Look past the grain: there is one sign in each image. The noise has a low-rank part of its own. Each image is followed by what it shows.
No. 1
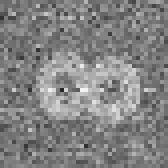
infinity sign
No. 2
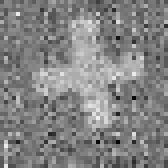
plus sign
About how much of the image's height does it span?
two thirds
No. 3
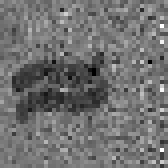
approximately sign
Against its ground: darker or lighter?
darker
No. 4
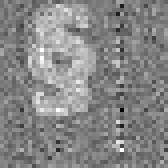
section sign
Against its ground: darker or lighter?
lighter
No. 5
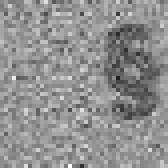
section sign
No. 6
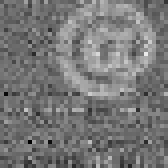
at sign
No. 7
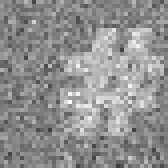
hash sign
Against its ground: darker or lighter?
lighter
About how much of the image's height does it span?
two thirds
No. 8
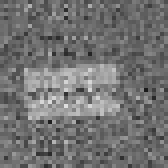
equals sign
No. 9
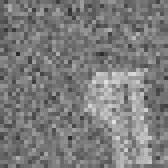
pilcrow
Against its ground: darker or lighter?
lighter
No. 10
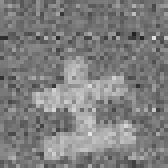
plus-minus sign
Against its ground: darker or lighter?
lighter
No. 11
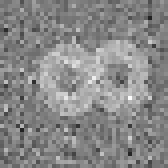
infinity sign
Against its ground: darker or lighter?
lighter
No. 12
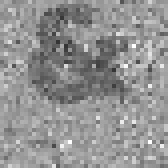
ampersand
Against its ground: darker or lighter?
darker
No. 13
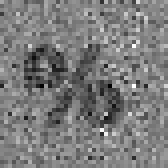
percent sign
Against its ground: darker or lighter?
darker
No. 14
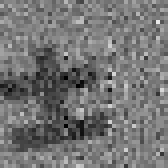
plus-minus sign
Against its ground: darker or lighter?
darker
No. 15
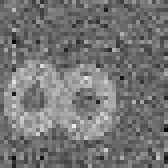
infinity sign
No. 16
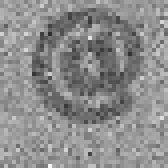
at sign
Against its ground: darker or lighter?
darker
